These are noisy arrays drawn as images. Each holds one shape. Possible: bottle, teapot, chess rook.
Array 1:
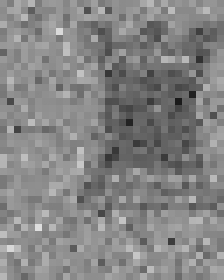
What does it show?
dark chess rook
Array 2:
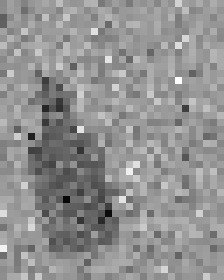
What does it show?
dark bottle
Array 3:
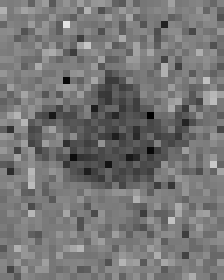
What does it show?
dark teapot
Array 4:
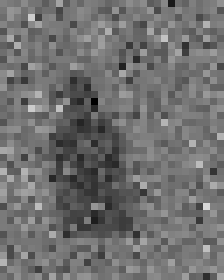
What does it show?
dark bottle
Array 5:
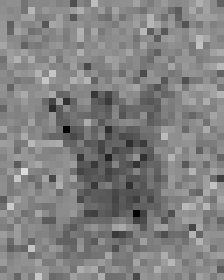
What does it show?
dark chess rook
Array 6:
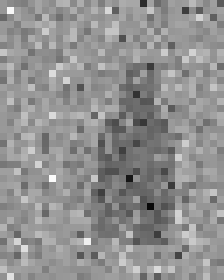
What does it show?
dark bottle
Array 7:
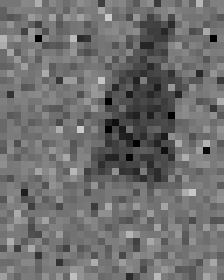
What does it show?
dark bottle
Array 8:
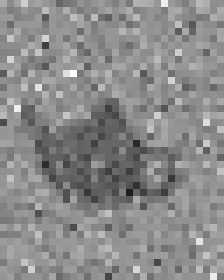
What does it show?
dark teapot
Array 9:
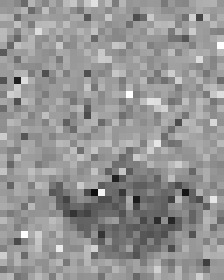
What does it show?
dark teapot
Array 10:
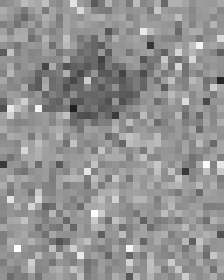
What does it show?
dark teapot
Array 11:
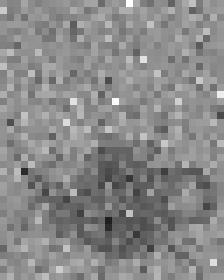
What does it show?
dark teapot
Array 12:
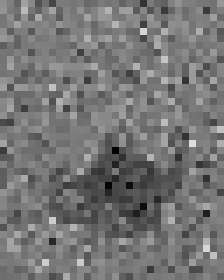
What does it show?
dark teapot
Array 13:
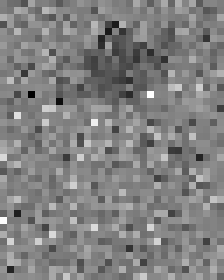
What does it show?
dark teapot
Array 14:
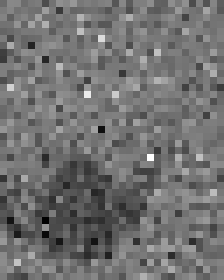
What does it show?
dark teapot
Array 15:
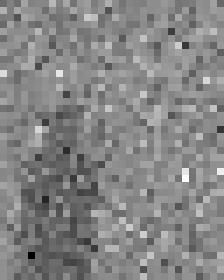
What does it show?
dark bottle
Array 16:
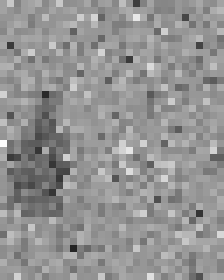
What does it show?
dark bottle, middle left
